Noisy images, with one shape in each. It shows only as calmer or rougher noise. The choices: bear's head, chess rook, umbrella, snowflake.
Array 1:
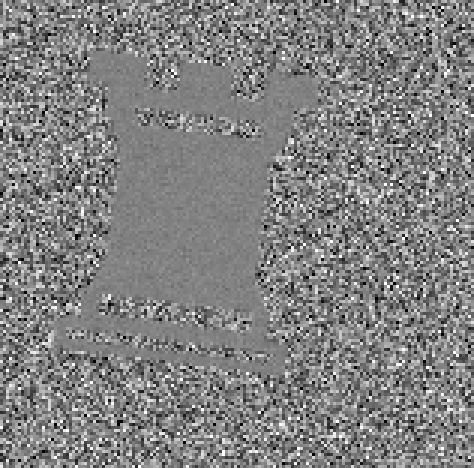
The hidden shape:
chess rook
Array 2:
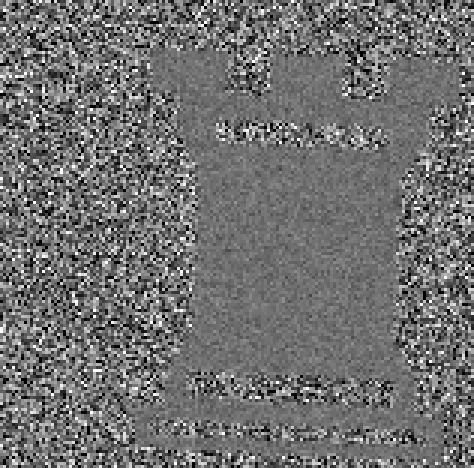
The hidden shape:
chess rook
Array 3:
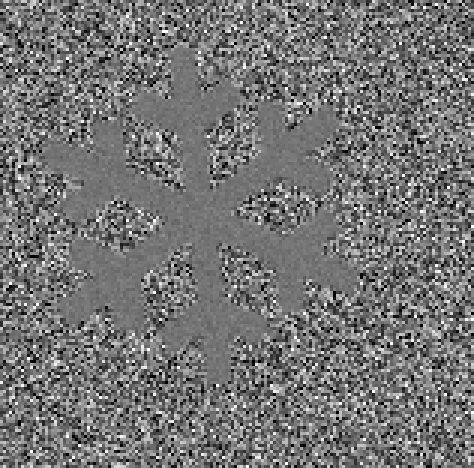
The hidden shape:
snowflake
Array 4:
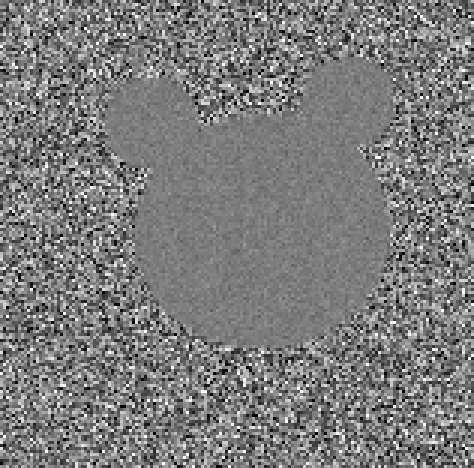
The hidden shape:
bear's head
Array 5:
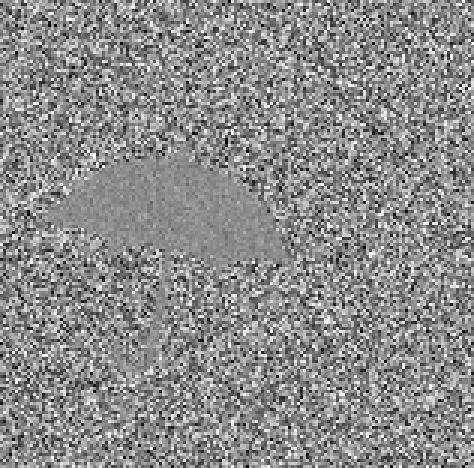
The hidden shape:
umbrella
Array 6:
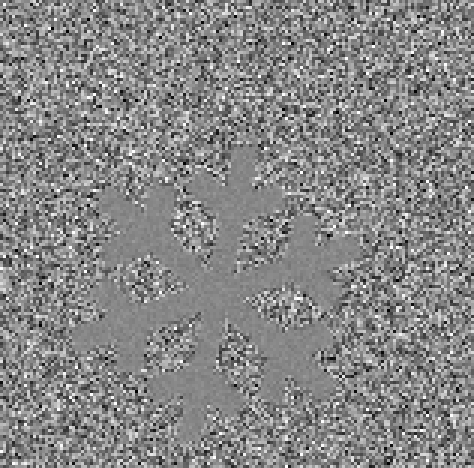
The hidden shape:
snowflake
